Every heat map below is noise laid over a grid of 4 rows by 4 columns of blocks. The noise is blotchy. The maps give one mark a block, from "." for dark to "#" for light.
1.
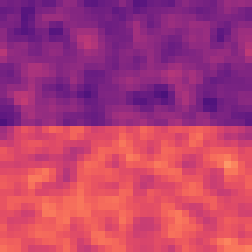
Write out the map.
. . . .
. . . .
# # # #
# # # #
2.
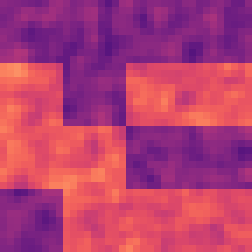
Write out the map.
. . . .
# . # #
# # . .
. # # #
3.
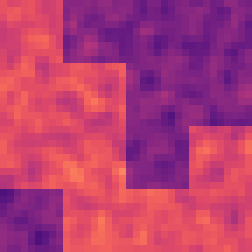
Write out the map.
# . . .
# # . .
# # . #
. # # #
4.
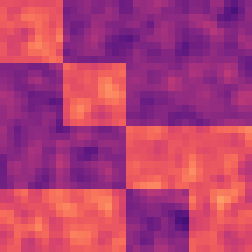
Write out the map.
# . . .
. # . .
. . # #
# # . #
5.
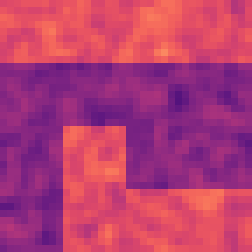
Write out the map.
# # # #
. . . .
. # . .
. # # #
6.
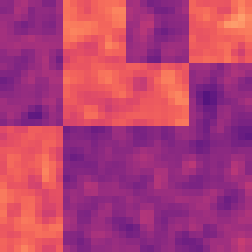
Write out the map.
. # . #
. # # .
# . . .
# . . .
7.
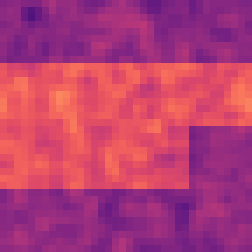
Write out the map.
. . . .
# # # #
# # # .
. . . .
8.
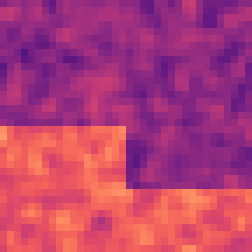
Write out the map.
. . . .
. . . .
# # . .
# # # #
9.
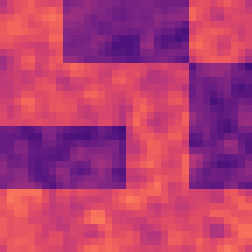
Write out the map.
# . . #
# # # .
. . # .
# # # #
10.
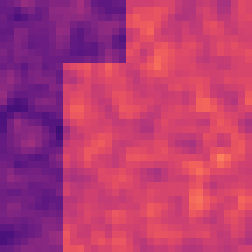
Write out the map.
. . # #
. # # #
. # # #
. # # #
